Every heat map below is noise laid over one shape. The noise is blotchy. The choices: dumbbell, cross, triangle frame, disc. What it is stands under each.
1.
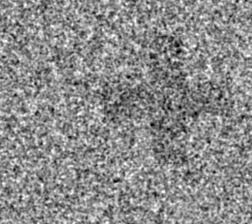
cross
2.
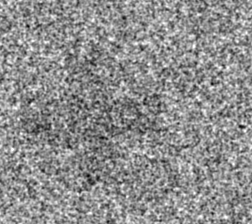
cross
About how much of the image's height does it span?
two thirds
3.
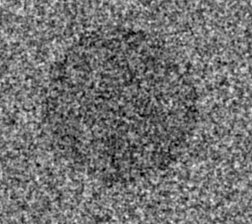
disc
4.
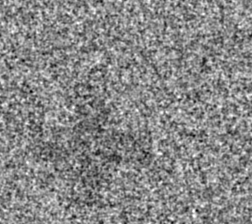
cross
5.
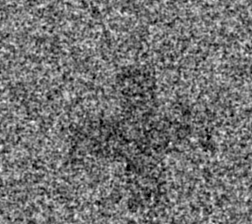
cross
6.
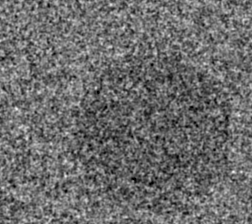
disc
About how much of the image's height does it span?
two thirds
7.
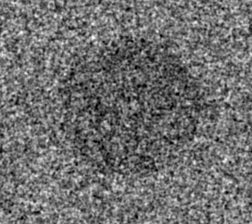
disc
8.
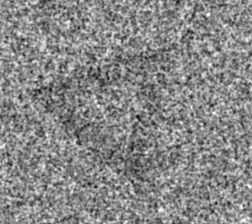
triangle frame
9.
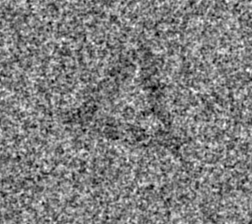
triangle frame
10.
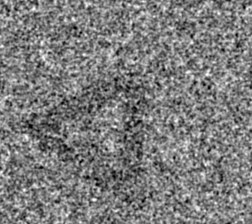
triangle frame
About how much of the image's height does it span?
two thirds
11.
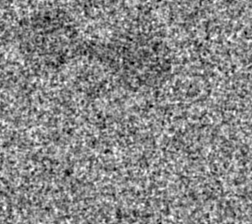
dumbbell
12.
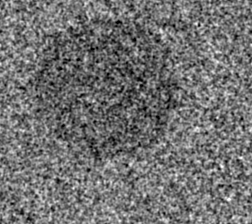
disc
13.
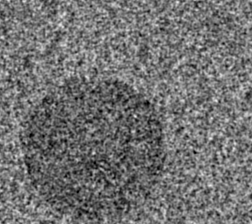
disc
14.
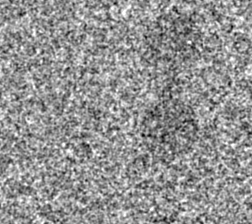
dumbbell
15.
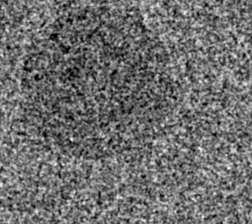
disc
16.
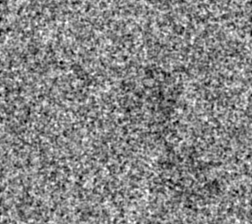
dumbbell
